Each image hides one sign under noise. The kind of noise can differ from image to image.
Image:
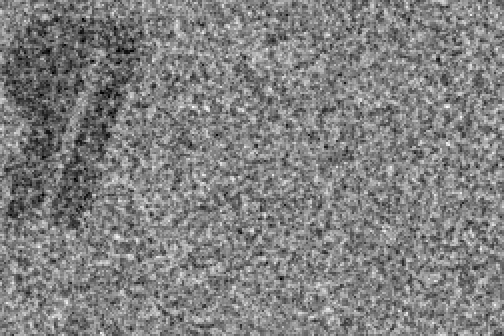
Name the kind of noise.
blotchy
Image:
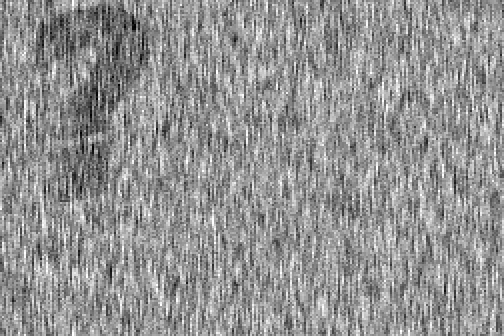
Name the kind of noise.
streaked along the columns
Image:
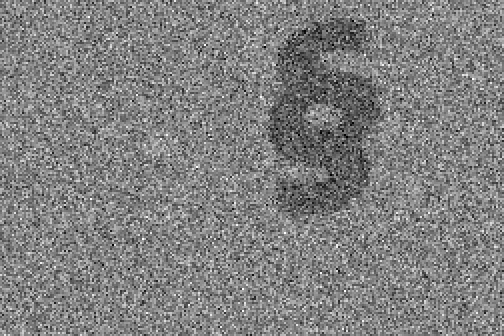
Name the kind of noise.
independent entries
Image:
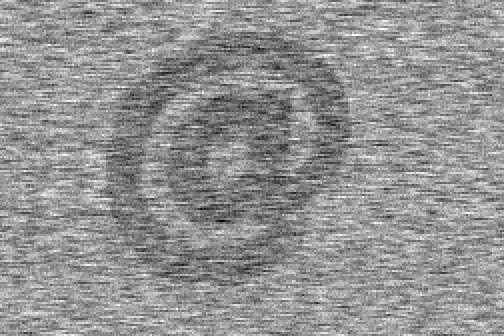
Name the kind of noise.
streaked along the rows
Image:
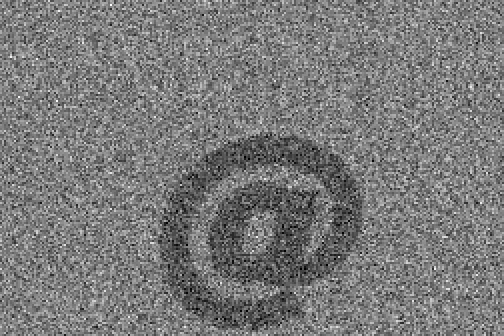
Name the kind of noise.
low rank plus noise
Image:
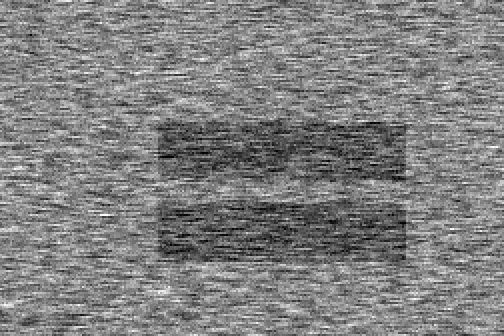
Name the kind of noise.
streaked along the rows
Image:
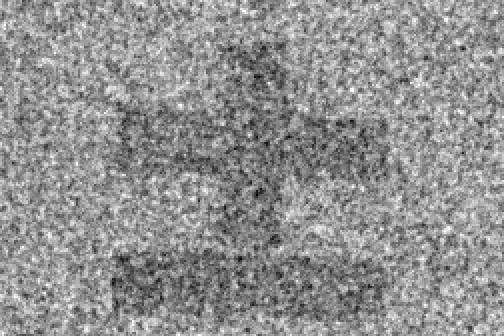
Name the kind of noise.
blotchy
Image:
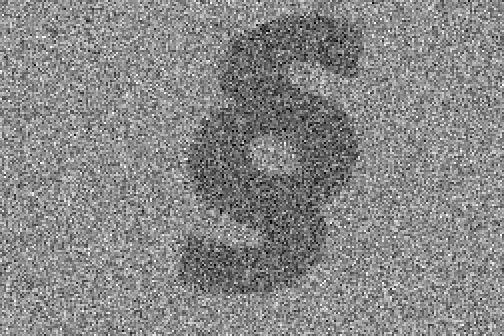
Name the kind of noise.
independent entries
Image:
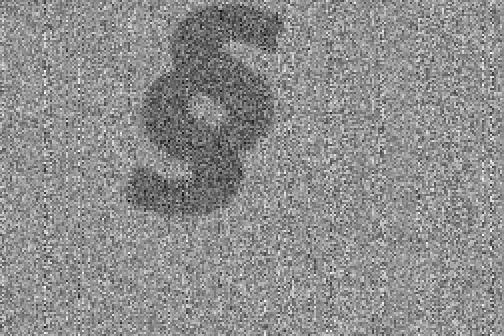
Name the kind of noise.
columns of uneven size
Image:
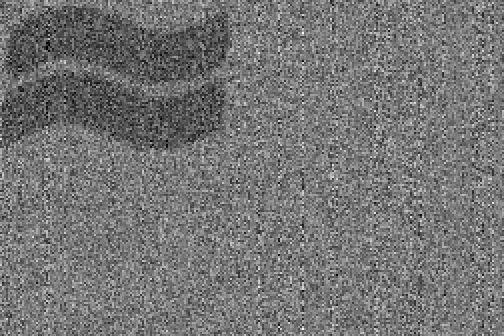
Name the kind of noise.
columns of uneven size
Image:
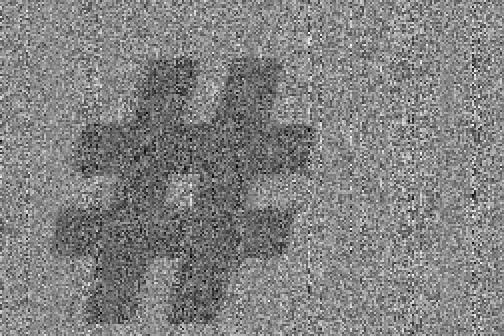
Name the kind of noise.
columns of uneven size
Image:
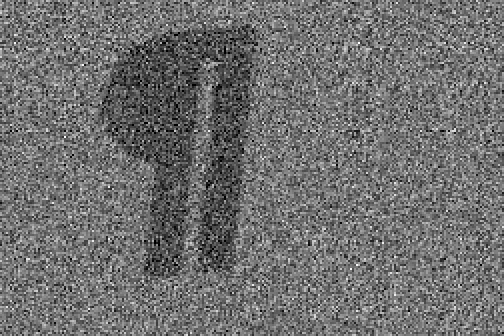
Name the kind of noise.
low rank plus noise
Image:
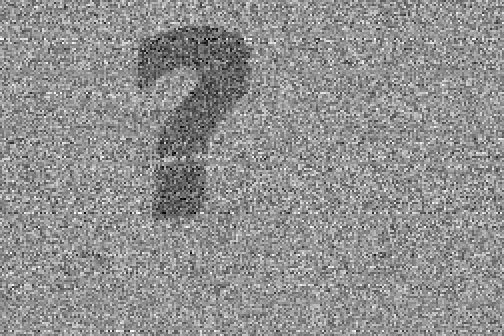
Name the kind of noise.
rows of uneven size
